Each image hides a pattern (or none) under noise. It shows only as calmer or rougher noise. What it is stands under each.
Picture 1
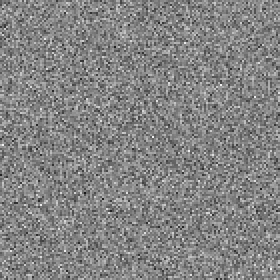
only noise
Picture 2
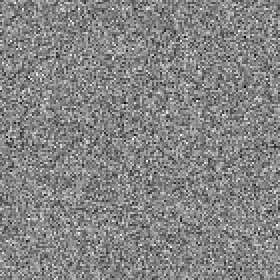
only noise
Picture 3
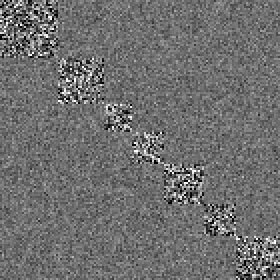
blocks along the diagonal
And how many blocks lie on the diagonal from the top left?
7
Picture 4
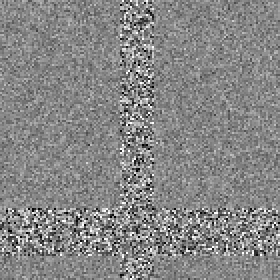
bands of rows crossing bands of columns
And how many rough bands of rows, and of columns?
1 and 1
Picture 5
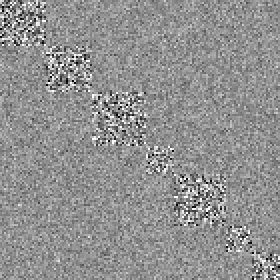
blocks along the diagonal
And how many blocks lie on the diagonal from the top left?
7
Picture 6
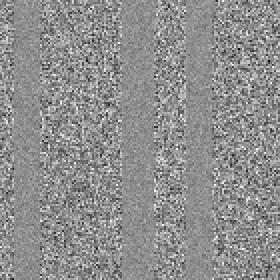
bands of columns
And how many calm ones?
3
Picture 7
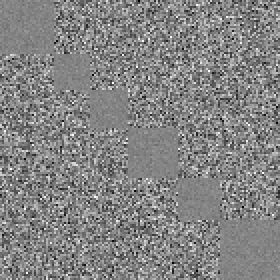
blocks along the diagonal
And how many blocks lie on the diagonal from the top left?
6
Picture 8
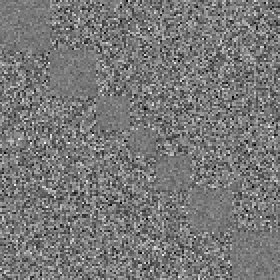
blocks along the diagonal
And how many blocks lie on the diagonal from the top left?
7
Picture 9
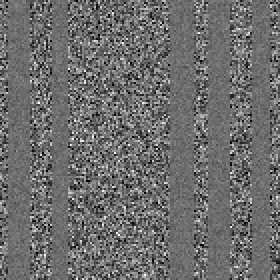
bands of columns
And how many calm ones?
5
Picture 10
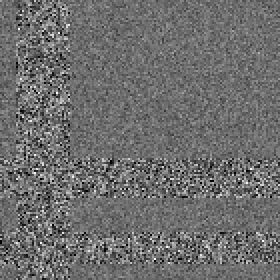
bands of rows crossing bands of columns
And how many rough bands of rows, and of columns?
2 and 1
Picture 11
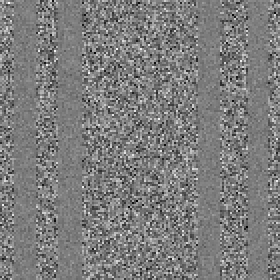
bands of columns
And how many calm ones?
4
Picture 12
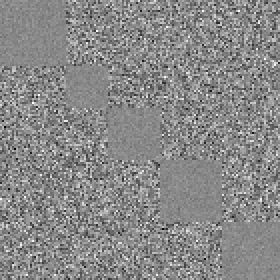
blocks along the diagonal
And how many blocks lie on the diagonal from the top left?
5
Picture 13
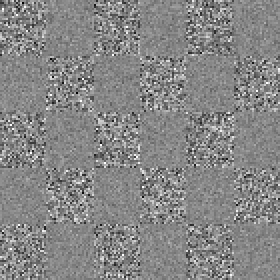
a checkerboard
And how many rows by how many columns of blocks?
5 by 6
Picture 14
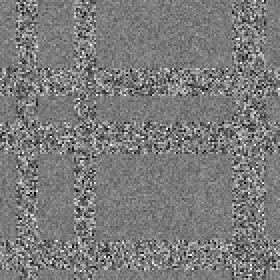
bands of rows crossing bands of columns
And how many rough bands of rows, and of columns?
3 and 3
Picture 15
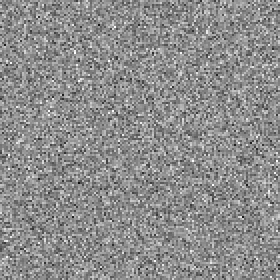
only noise
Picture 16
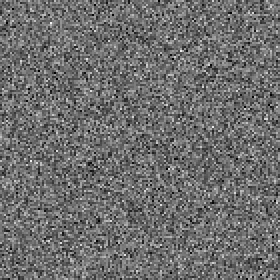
only noise
